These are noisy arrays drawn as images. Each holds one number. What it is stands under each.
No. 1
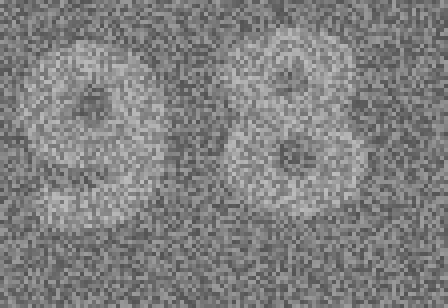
98
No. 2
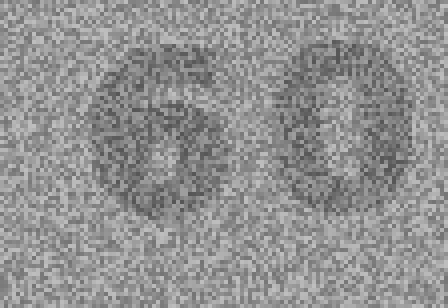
60
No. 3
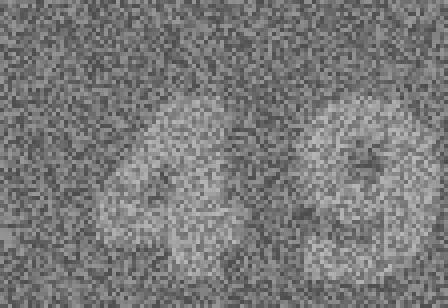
49
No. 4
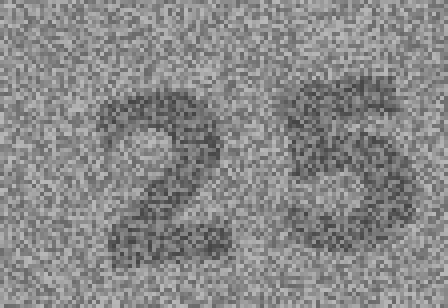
25
